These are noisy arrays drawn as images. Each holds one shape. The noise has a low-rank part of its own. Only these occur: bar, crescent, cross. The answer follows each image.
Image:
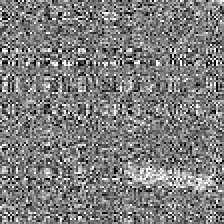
bar
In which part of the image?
bottom right
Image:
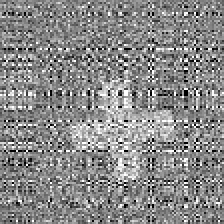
cross
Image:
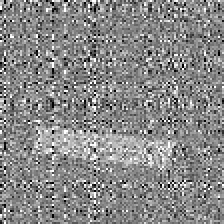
bar
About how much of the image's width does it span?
two thirds
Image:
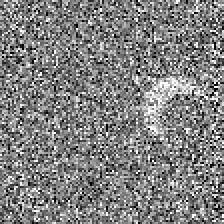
crescent
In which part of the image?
middle right
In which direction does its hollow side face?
down and right
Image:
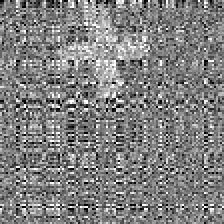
cross
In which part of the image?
top middle
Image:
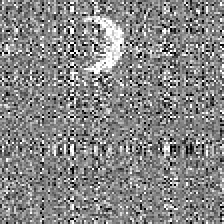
crescent
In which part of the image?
top middle
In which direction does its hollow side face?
left
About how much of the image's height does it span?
a quarter
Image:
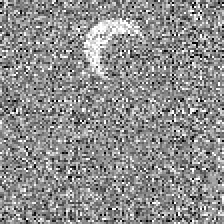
crescent
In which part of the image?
top middle
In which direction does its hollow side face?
down and right
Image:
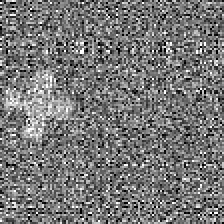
cross
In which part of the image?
middle left
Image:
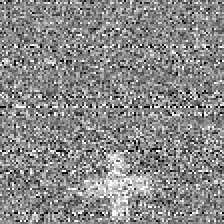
cross
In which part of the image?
bottom middle
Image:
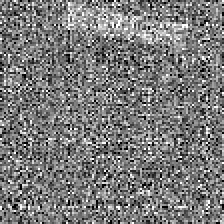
bar
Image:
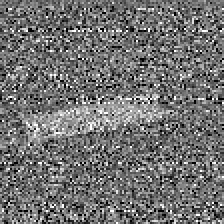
bar
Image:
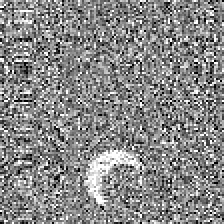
crescent
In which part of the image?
bottom middle
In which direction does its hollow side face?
down and right
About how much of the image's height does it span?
a quarter
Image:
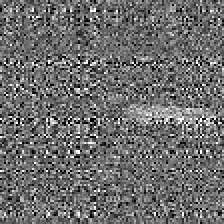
bar
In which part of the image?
middle right
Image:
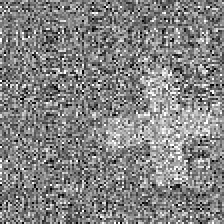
cross
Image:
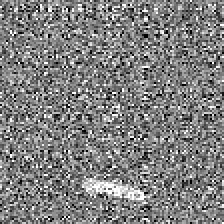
bar
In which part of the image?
bottom middle
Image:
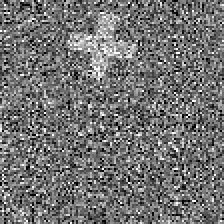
cross
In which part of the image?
top middle
